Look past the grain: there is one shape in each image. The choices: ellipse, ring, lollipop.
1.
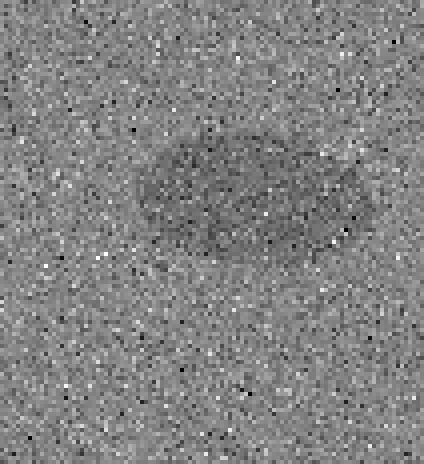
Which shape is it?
ellipse
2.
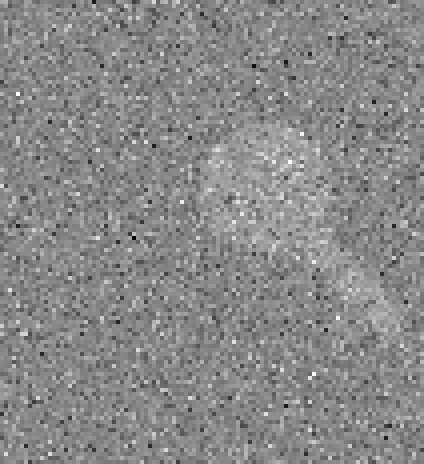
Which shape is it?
lollipop
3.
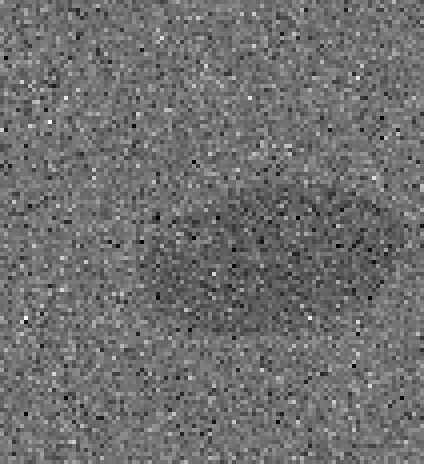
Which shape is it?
ellipse
